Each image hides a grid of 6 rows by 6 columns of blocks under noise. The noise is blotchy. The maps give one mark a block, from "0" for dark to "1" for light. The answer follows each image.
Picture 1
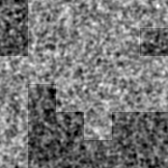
0 1 1 1 1 1
0 1 1 1 1 0
1 1 1 1 1 1
1 0 1 1 1 1
1 0 0 1 0 0
1 0 0 0 0 0
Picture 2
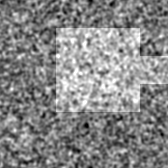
0 0 0 0 0 0
0 0 1 1 1 0
0 0 1 1 1 1
0 0 1 1 1 0
0 0 0 0 0 0
0 0 0 0 0 0
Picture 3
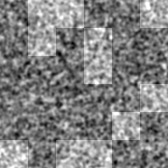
0 1 1 0 0 1
0 1 0 1 0 0
0 0 0 1 0 0
0 0 0 0 0 1
0 0 0 0 1 0
1 0 1 1 0 0
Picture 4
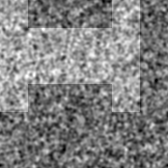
1 0 0 0 1 0
1 1 1 1 1 0
1 1 1 1 1 0
1 0 0 0 1 0
0 0 0 0 0 0
0 0 0 0 0 0
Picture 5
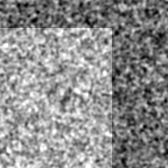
0 0 0 0 0 0
1 1 1 1 0 0
1 1 1 1 0 0
1 1 1 1 0 0
1 1 1 1 0 0
1 1 1 1 0 0
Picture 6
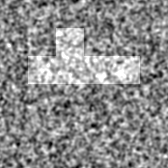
0 0 0 0 0 0
0 0 1 0 0 0
0 1 1 1 1 0
0 0 0 0 0 0
0 0 0 0 0 0
0 0 0 0 0 0
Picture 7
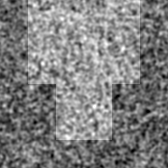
0 1 1 1 1 0
0 1 1 1 1 0
0 1 1 1 1 0
0 0 1 1 0 0
0 0 1 1 0 0
0 0 0 0 0 0
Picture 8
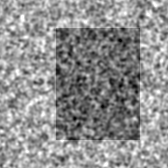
1 1 1 1 1 1
1 1 0 0 0 1
1 1 0 0 0 1
1 1 0 0 0 1
1 1 0 0 0 1
1 1 1 1 1 1
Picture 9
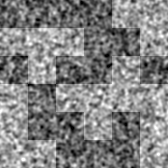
0 0 0 0 1 1
1 1 1 0 0 1
0 1 0 0 1 0
1 0 1 1 1 1
1 0 0 1 0 1
1 1 0 0 0 1
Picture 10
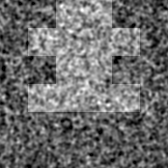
0 0 1 1 0 0
0 1 1 1 1 0
0 0 1 1 0 0
0 1 1 1 1 0
0 0 0 0 0 0
0 0 0 0 0 0
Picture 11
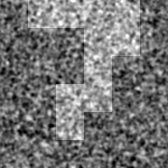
0 1 1 1 1 0
0 0 0 1 1 0
0 0 0 1 0 0
0 0 1 1 0 0
0 0 1 0 0 0
0 0 0 0 0 0
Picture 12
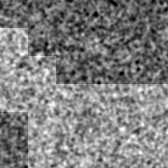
0 0 0 0 0 0
1 0 0 0 0 0
1 1 0 0 0 0
1 1 1 1 1 1
0 1 1 1 1 1
0 1 1 1 1 1
